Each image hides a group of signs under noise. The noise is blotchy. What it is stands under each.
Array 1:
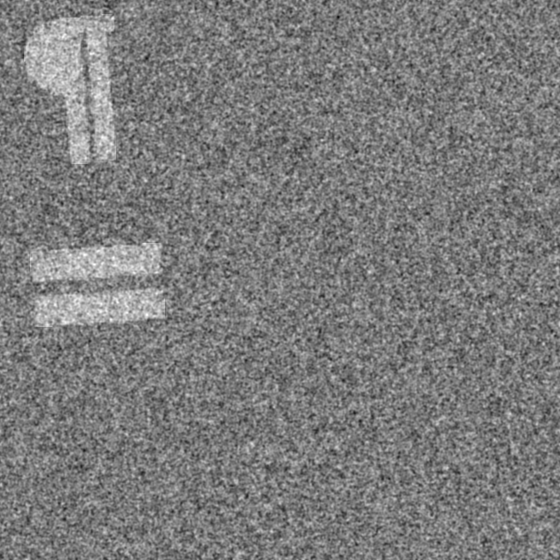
top left: pilcrow; middle left: equals sign
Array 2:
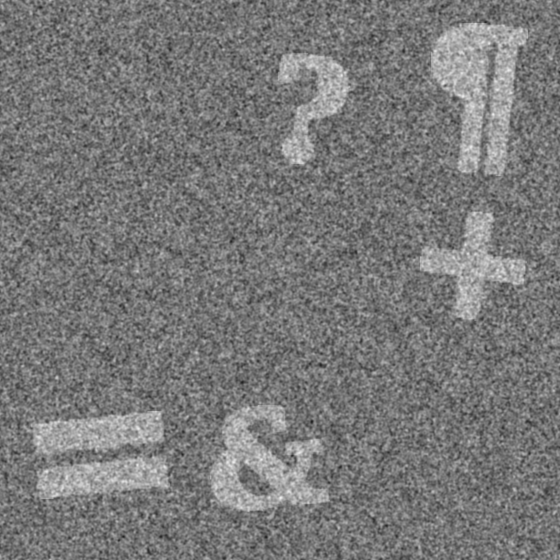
top middle: question mark; top right: pilcrow; middle right: plus sign; bottom left: equals sign; bottom middle: ampersand
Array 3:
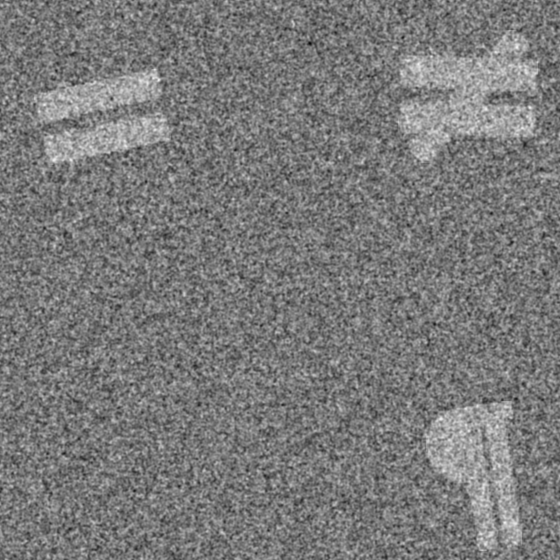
top left: equals sign; top right: not-equal sign; bottom right: pilcrow
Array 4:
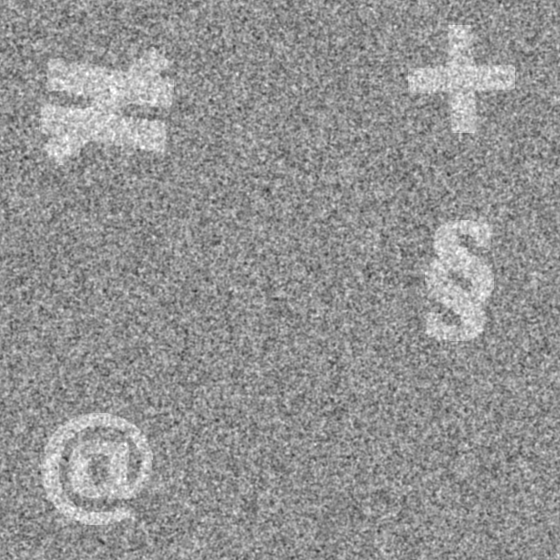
top left: not-equal sign; top right: plus sign; middle right: section sign; bottom left: at sign
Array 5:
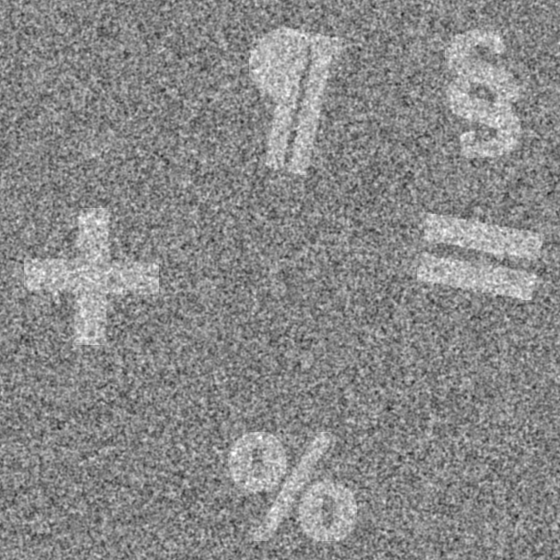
top middle: pilcrow; top right: section sign; middle left: plus sign; middle right: equals sign; bottom middle: percent sign
